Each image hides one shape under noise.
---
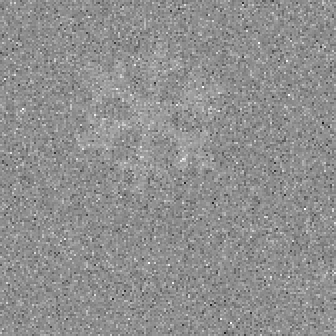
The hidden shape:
snowflake
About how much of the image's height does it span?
half
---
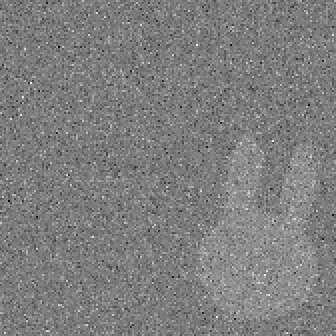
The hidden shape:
rabbit's head
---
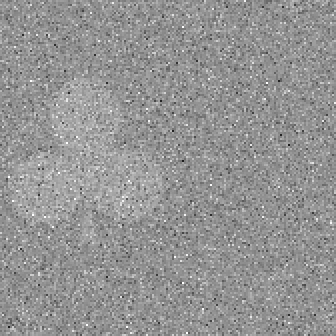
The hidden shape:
club
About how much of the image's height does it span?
half
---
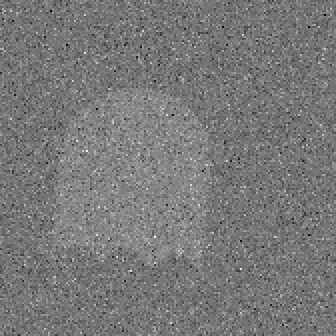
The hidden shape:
ghost
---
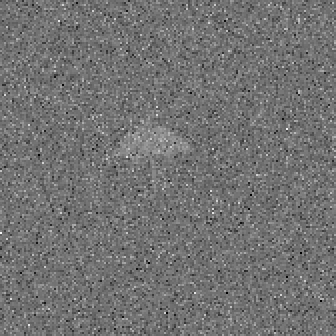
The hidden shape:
umbrella
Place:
centre
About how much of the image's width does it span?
a quarter
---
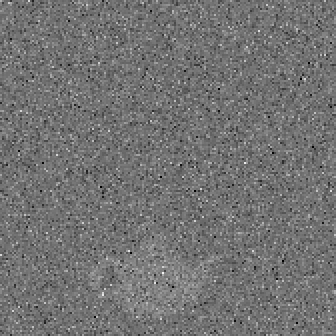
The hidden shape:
teapot
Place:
bottom middle
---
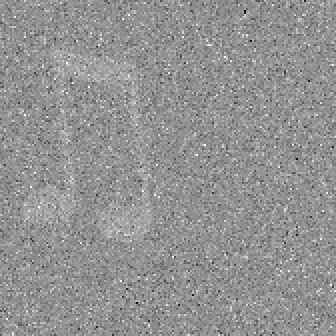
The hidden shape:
pair of musical notes
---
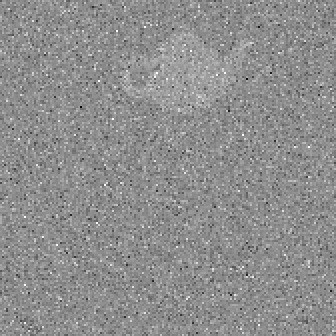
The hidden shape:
teapot
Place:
top middle
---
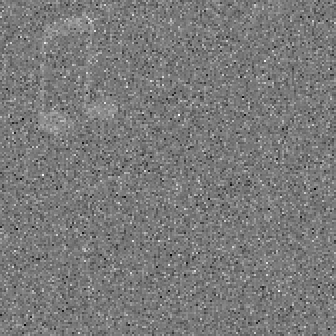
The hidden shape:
pair of musical notes
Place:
top left
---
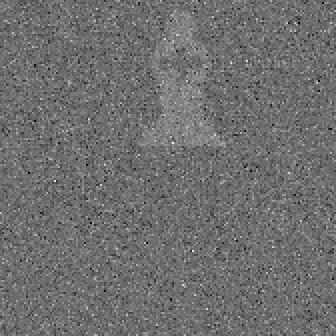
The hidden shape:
chess bishop
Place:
top middle
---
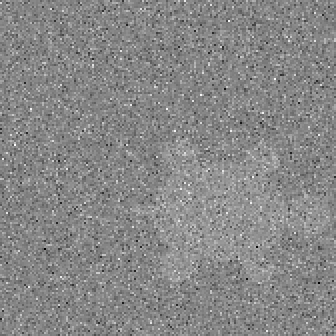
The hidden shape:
turtle
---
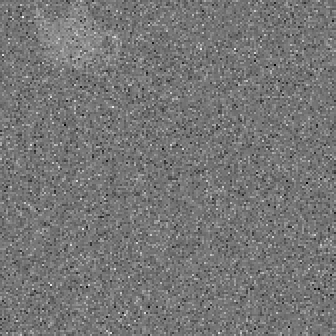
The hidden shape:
teapot
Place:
top left
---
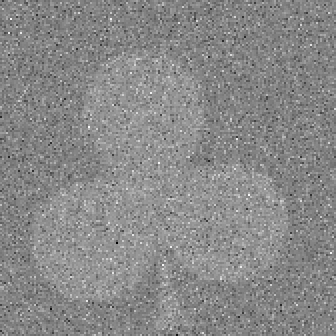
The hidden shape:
club
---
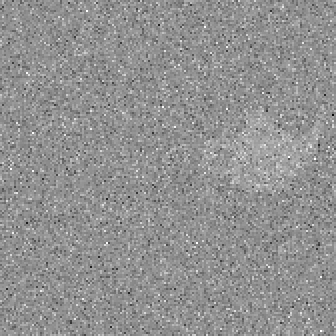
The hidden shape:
teapot
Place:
middle right
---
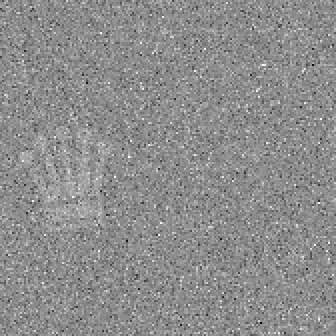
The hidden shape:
chess queen
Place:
middle left
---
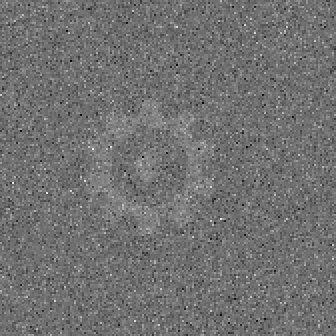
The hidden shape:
gear
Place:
centre
